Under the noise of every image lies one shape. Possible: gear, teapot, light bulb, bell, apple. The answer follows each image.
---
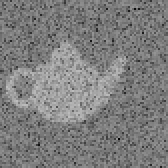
teapot
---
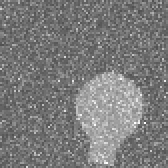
light bulb
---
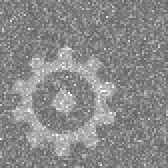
gear
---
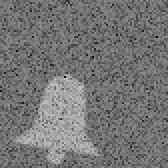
bell
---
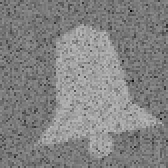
bell
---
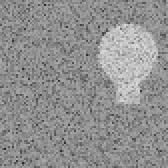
light bulb
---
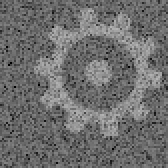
gear
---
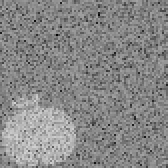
apple
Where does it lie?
bottom left
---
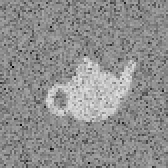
teapot
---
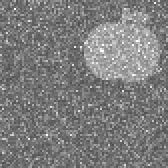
apple
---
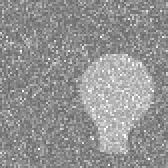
light bulb
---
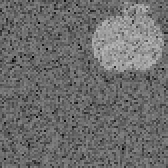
apple
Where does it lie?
top right
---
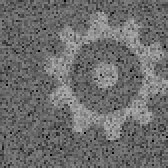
gear
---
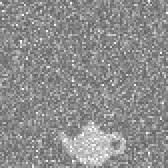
teapot
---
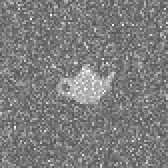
teapot
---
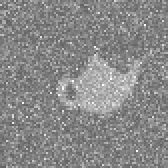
teapot
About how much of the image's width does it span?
half
